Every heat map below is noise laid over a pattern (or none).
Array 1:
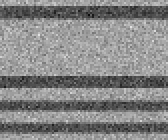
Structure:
bands of rows
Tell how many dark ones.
4
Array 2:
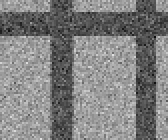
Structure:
bands of rows crossing bands of columns
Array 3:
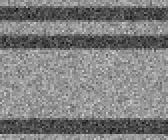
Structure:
bands of rows
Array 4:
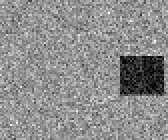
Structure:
one block
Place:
middle right
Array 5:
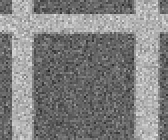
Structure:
bands of rows crossing bands of columns
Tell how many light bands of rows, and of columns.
1 and 2
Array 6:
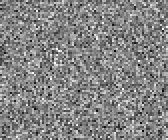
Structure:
only noise
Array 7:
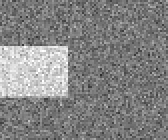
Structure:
one block
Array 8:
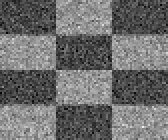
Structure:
a checkerboard
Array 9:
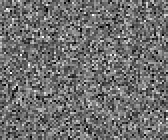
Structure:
only noise
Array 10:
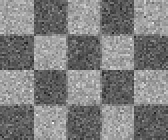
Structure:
a checkerboard
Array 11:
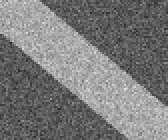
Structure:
a diagonal band
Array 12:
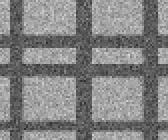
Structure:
bands of rows crossing bands of columns
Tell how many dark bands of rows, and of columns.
3 and 3
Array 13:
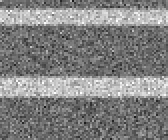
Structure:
bands of rows
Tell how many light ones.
2
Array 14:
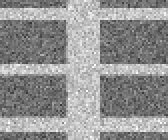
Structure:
bands of rows crossing bands of columns
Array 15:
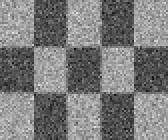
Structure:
a checkerboard
